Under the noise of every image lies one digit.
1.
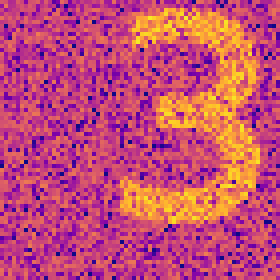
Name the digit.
3
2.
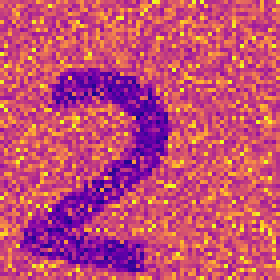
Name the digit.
2
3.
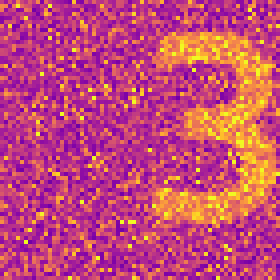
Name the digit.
3
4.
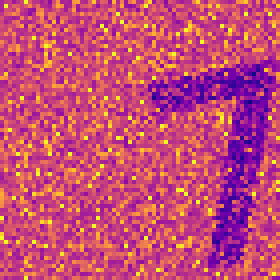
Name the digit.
7
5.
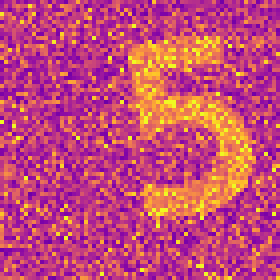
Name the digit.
5
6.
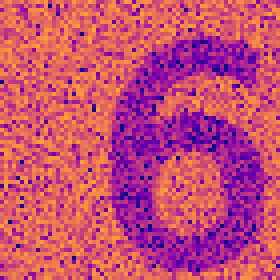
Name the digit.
6
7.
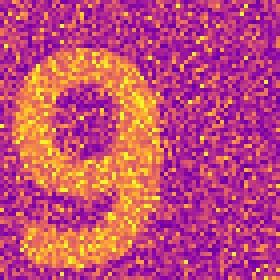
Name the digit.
9
